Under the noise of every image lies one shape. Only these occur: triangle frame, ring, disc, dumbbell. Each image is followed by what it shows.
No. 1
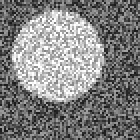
disc
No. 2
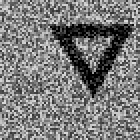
triangle frame
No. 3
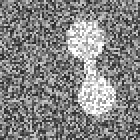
dumbbell
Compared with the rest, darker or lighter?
lighter
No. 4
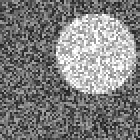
disc
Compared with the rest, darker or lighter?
lighter
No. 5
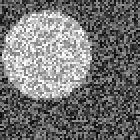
disc
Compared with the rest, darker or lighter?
lighter
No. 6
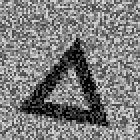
triangle frame
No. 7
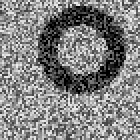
ring
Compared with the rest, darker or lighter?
darker
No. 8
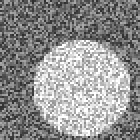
disc
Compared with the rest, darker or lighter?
lighter
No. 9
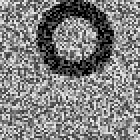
ring
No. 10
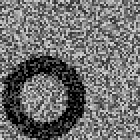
ring
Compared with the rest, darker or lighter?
darker
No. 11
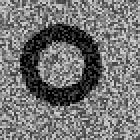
ring
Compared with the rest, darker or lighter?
darker
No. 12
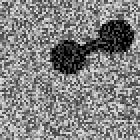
dumbbell
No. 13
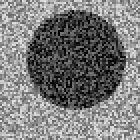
disc
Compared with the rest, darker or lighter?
darker
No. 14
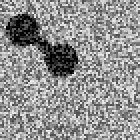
dumbbell
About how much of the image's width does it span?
half
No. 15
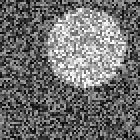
disc
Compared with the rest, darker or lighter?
lighter
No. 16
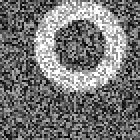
ring
